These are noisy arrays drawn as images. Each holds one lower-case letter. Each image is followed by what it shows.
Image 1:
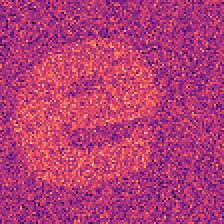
e
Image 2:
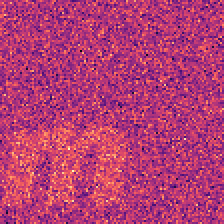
m
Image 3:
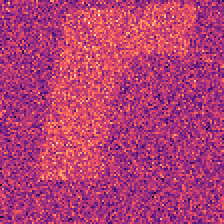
r
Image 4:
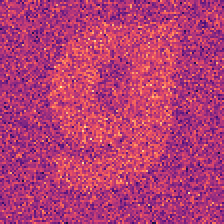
g
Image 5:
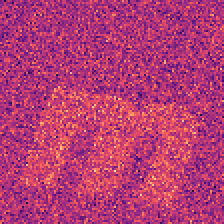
m
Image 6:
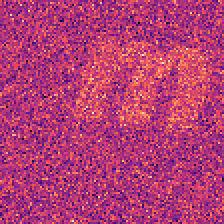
m
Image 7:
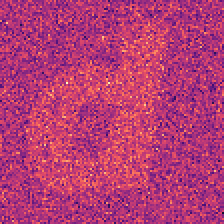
d
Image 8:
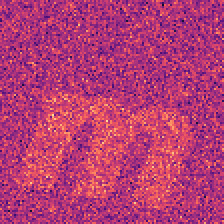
m
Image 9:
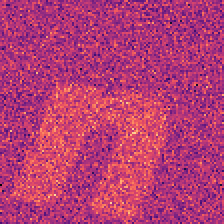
n
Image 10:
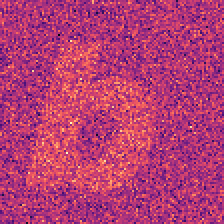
b
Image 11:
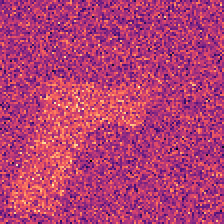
r
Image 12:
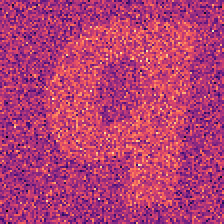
q
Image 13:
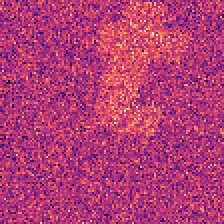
t
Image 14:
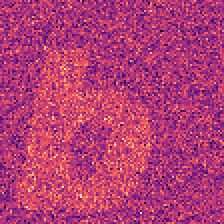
b
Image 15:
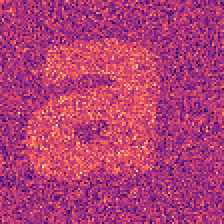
a
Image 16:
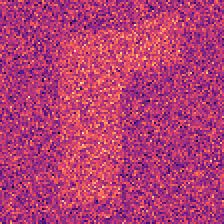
r
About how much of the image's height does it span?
nearly all
